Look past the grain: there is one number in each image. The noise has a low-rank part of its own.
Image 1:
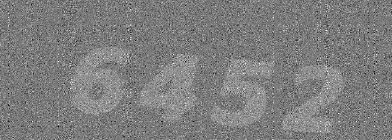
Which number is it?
6452
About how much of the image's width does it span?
two thirds
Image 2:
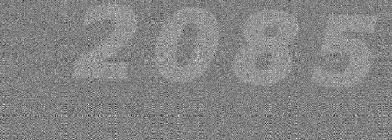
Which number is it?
2085
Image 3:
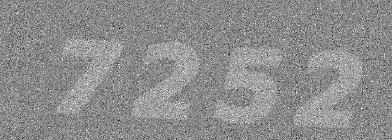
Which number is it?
7252
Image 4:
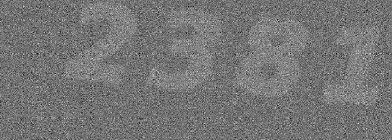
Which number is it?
2381
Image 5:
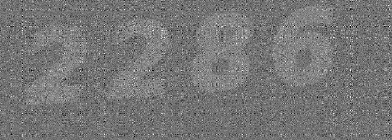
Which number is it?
2286
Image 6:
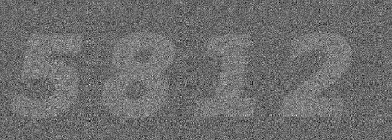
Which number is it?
5812
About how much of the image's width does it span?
nearly all
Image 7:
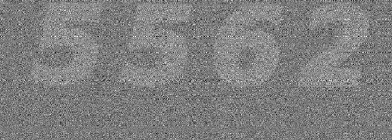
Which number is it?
5562
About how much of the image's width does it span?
nearly all
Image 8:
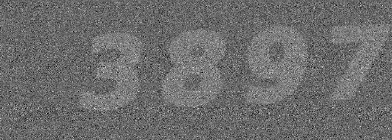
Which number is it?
3897
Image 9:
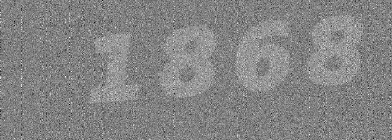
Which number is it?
1868
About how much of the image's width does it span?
two thirds
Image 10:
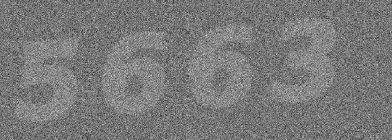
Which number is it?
5663
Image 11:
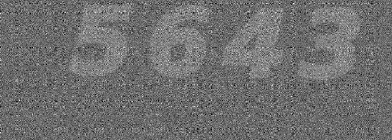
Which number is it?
5643
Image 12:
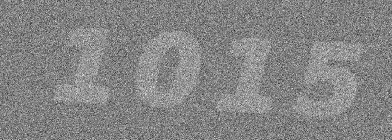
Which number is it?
1015
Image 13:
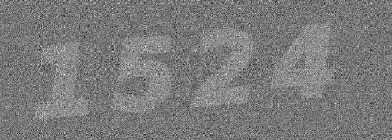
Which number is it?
1524
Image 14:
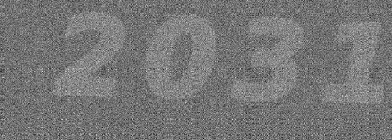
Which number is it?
2031
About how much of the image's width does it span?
nearly all
